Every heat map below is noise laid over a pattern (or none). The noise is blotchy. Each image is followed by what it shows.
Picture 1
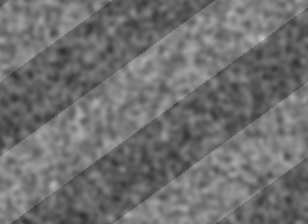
diagonal stripes
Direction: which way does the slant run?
bottom left to top right
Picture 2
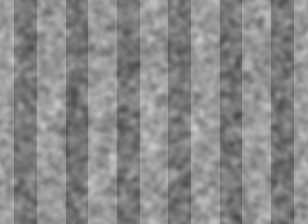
vertical stripes
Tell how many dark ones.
6
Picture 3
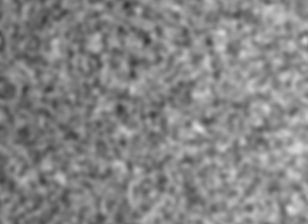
a smooth slope
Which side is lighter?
right
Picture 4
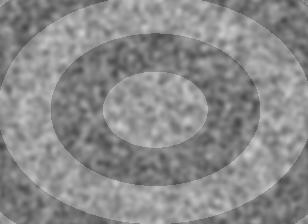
rings round one point
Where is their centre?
centre
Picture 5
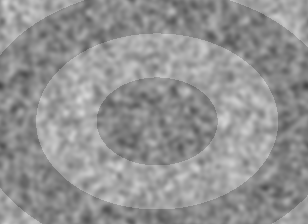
rings round one point
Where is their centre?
centre
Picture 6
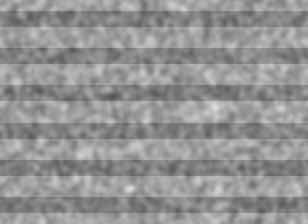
horizontal stripes
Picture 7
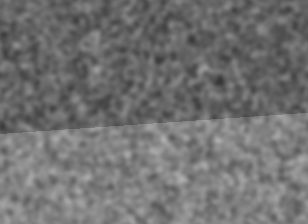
a sharp edge
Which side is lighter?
bottom
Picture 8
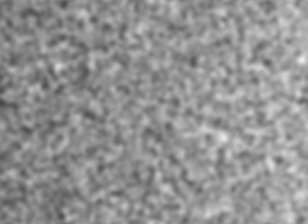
a smooth slope
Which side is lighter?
right
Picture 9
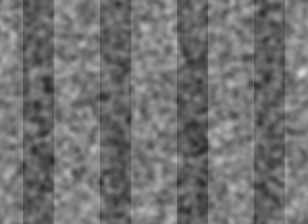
vertical stripes
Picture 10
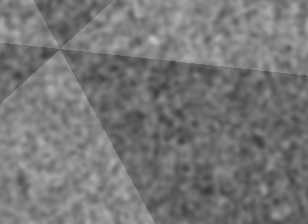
spokes from one point
